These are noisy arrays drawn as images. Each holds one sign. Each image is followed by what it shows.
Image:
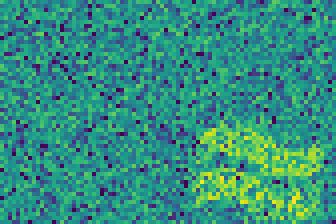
approximately sign
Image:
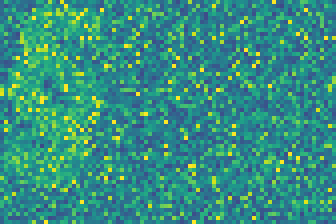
section sign
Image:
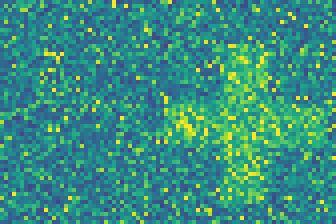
plus sign
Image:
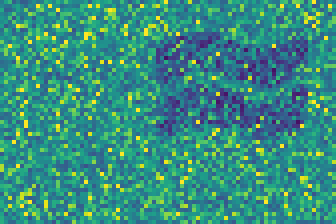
approximately sign
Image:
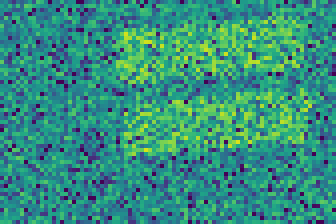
equals sign
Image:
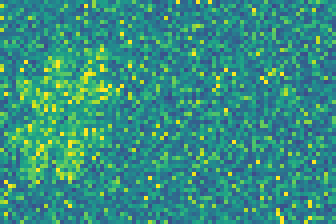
hash sign
